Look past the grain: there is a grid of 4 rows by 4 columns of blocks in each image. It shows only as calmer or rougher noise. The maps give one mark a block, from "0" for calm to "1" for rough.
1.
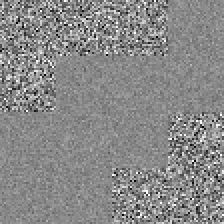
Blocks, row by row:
1 1 1 0
1 0 0 0
0 0 0 1
0 0 1 1
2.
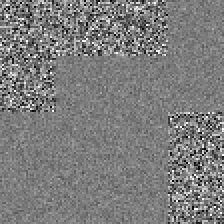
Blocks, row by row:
1 1 1 0
1 0 0 0
0 0 0 1
0 0 0 1
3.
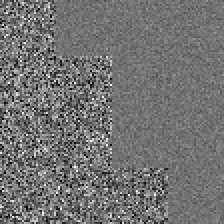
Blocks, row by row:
1 0 0 0
1 1 0 0
1 1 0 0
1 1 1 0
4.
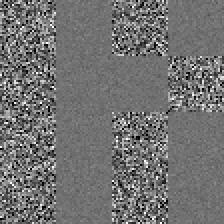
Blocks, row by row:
1 0 1 0
1 0 0 1
1 0 1 0
1 0 1 0
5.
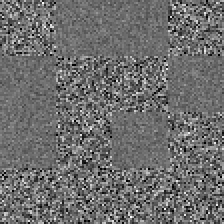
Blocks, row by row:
1 0 0 1
0 1 1 0
0 1 0 1
1 1 1 1
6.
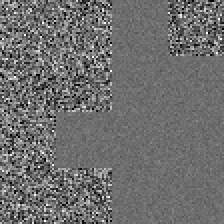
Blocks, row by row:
1 1 0 1
1 1 0 0
1 0 0 0
1 1 0 0
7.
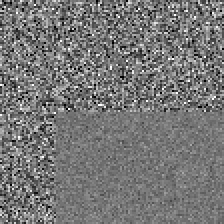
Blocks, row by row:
1 1 1 1
1 1 1 1
1 0 0 0
1 0 0 0
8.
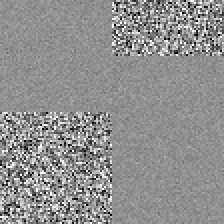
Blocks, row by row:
0 0 1 1
0 0 0 0
1 1 0 0
1 1 0 0
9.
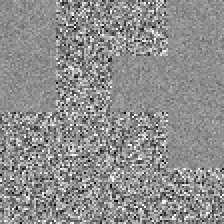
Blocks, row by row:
0 1 1 0
0 1 0 0
1 1 1 0
1 1 1 1
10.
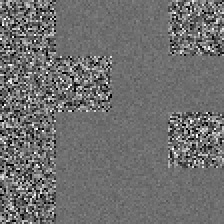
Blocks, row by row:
1 0 0 1
1 1 0 0
1 0 0 1
1 0 0 0
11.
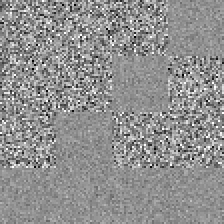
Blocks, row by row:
1 1 1 0
1 1 0 1
1 0 1 1
0 0 0 0
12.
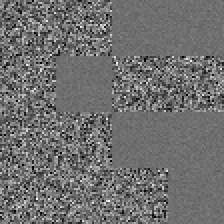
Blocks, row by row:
1 1 0 0
1 0 1 1
1 1 0 0
1 1 1 0
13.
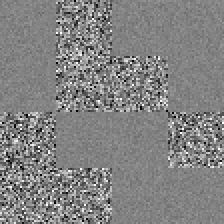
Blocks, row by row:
0 1 0 0
0 1 1 0
1 0 0 1
1 1 0 0
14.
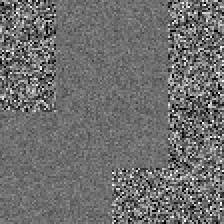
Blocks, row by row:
1 0 0 1
1 0 0 1
0 0 0 1
0 0 1 1
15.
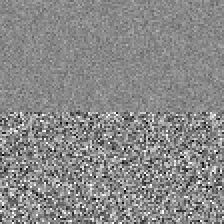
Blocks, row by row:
0 0 0 0
0 0 0 0
1 1 1 1
1 1 1 1
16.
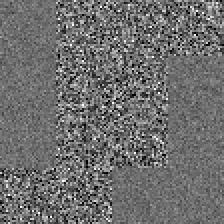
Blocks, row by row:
0 1 1 1
0 1 1 0
0 1 1 0
1 1 0 0
